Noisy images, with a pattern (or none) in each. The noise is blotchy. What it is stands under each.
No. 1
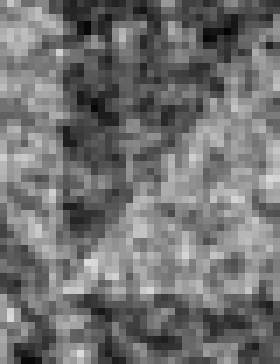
spokes from one point
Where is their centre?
bottom left
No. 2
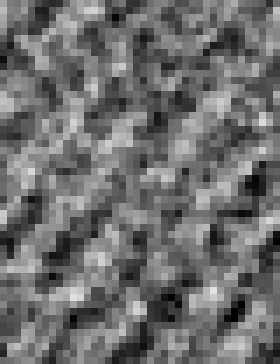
diagonal stripes
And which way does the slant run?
bottom left to top right
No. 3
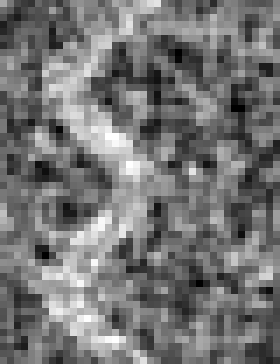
a wavy band
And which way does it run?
top to bottom
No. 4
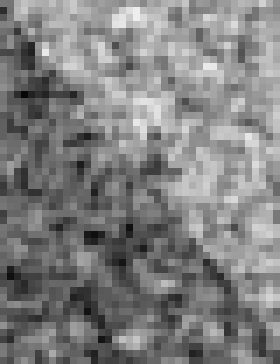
a sharp edge
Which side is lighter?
top right
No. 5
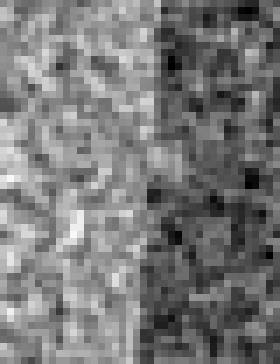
a sharp edge
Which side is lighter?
left
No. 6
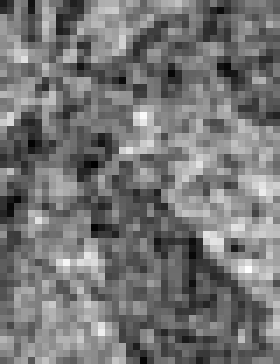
spokes from one point
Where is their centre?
top left
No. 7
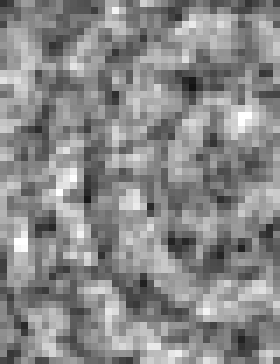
rings round one point
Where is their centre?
middle right
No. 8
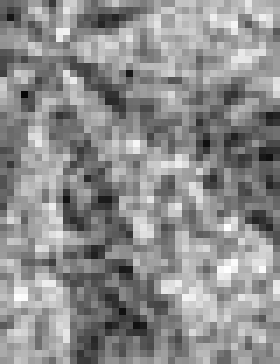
spokes from one point
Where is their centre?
top left
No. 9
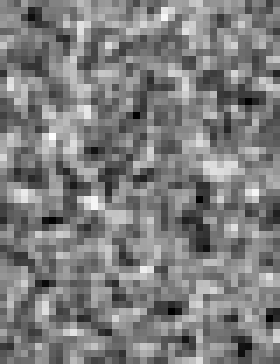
only noise
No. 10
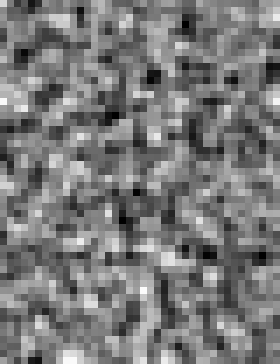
only noise
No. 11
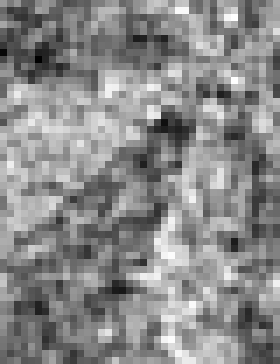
spokes from one point
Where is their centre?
top right
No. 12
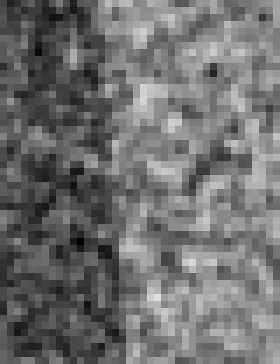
a sharp edge
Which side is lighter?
right
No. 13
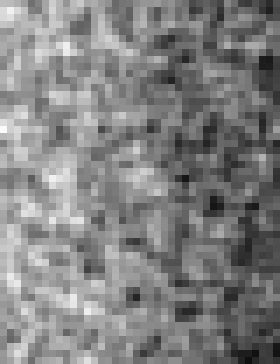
a smooth slope
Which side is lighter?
left
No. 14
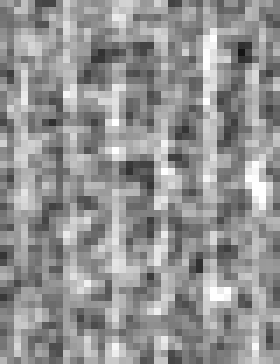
vertical stripes
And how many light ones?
6
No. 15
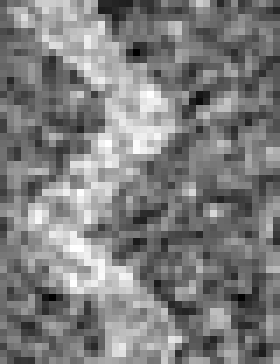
a wavy band
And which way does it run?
top to bottom
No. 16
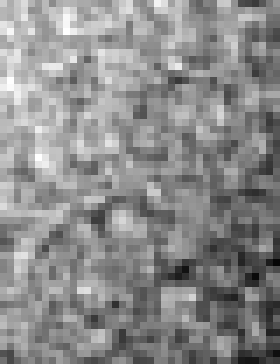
a smooth slope
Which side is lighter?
top left
